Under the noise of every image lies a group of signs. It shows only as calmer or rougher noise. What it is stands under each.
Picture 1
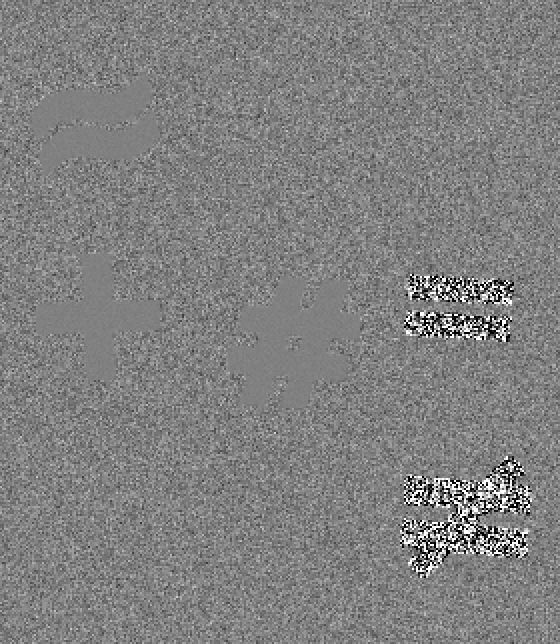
top left: calm approximately sign; middle left: calm plus sign; centre: calm hash sign; middle right: rough equals sign; bottom right: rough not-equal sign
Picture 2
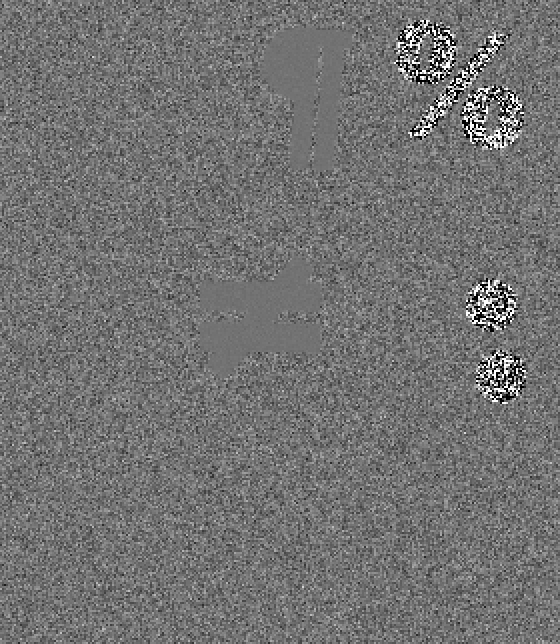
top middle: calm pilcrow; top right: rough percent sign; centre: calm not-equal sign; middle right: rough colon
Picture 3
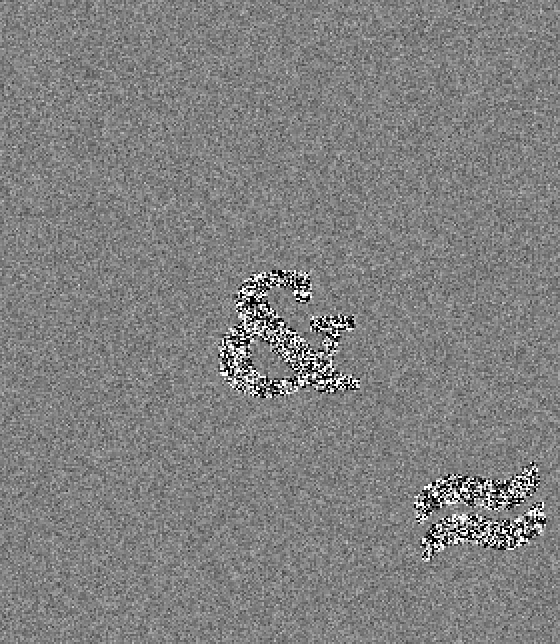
centre: rough ampersand; bottom right: rough approximately sign
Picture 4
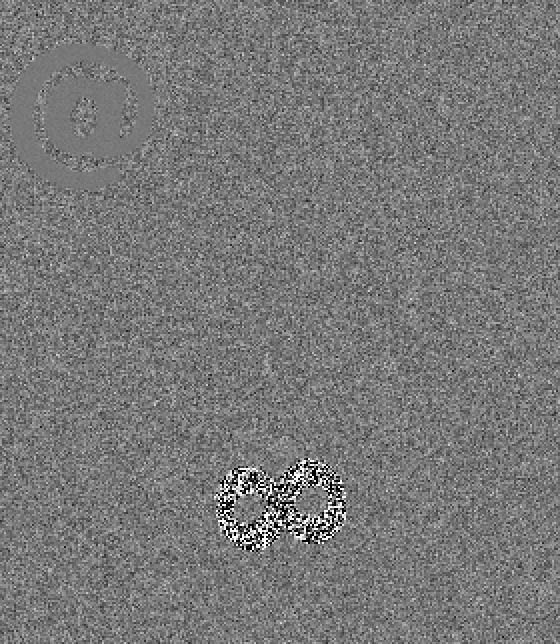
top left: calm at sign; bottom middle: rough infinity sign
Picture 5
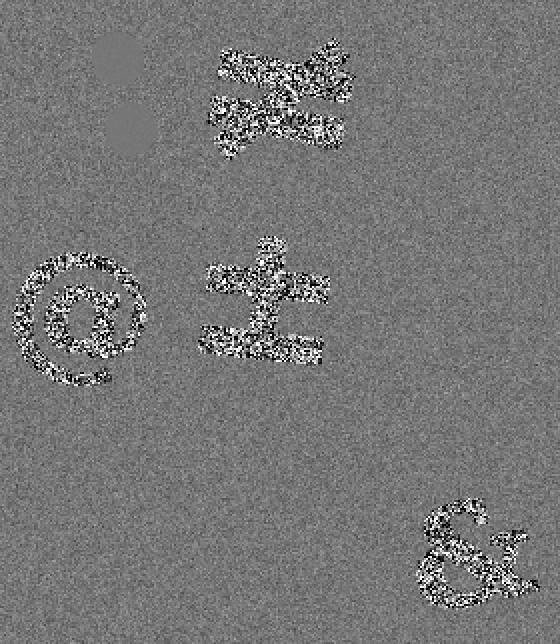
top left: calm colon; top middle: rough not-equal sign; middle left: rough at sign; centre: rough plus-minus sign; bottom right: rough ampersand
